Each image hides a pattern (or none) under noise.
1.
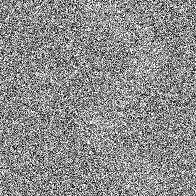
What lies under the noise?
a wavy band
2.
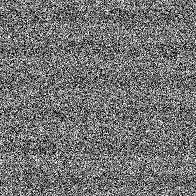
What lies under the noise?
horizontal stripes
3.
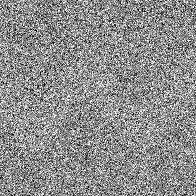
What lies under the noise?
a wavy band
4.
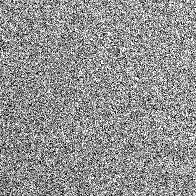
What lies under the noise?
a smooth slope
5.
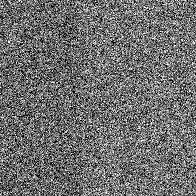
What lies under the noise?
a sharp edge
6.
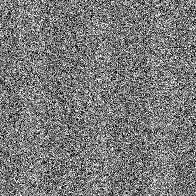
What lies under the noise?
vertical stripes
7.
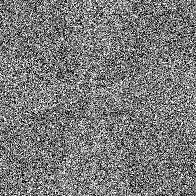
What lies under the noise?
spokes from one point
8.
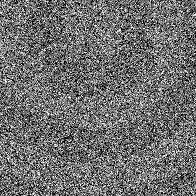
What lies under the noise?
rings round one point
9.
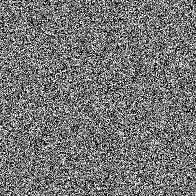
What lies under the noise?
only noise
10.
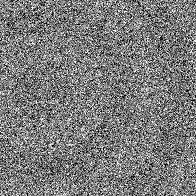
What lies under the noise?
rings round one point
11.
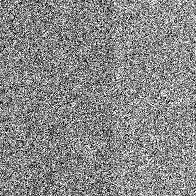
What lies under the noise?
a sharp edge
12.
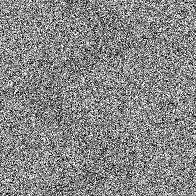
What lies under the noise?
a wavy band
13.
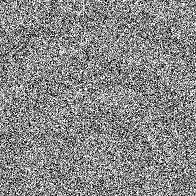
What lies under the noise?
rings round one point
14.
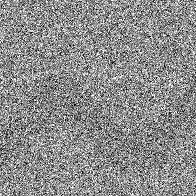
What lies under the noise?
a wavy band
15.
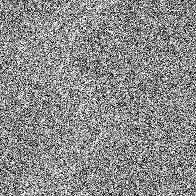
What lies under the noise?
a wavy band
